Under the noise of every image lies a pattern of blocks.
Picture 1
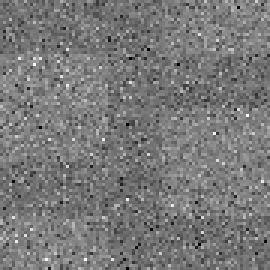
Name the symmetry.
the same after a half turn
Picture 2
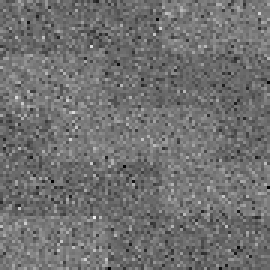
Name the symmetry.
the same after a half turn
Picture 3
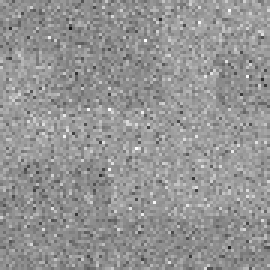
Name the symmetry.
no symmetry
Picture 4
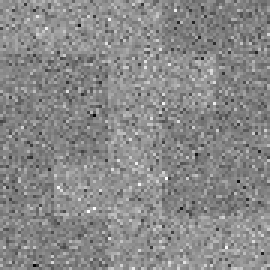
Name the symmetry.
the same after a half turn
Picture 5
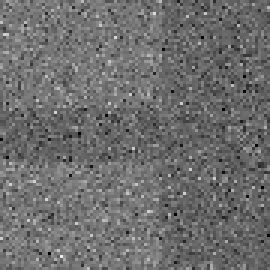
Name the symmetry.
top and bottom mirror each other
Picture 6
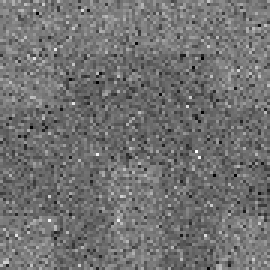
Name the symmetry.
left and right mirror each other
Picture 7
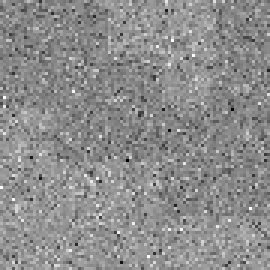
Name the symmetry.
no symmetry
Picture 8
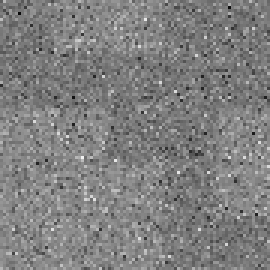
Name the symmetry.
mirrored about the diagonal from the bottom left
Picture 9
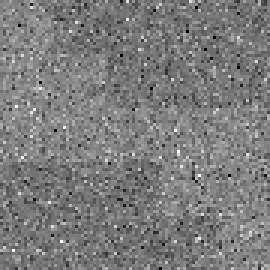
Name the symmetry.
the same after a half turn
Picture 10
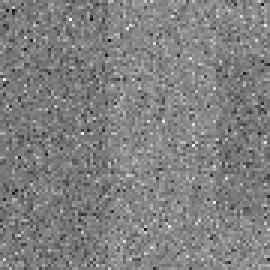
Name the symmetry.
top and bottom mirror each other
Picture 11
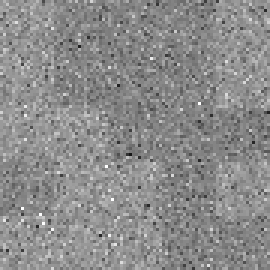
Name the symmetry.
no symmetry
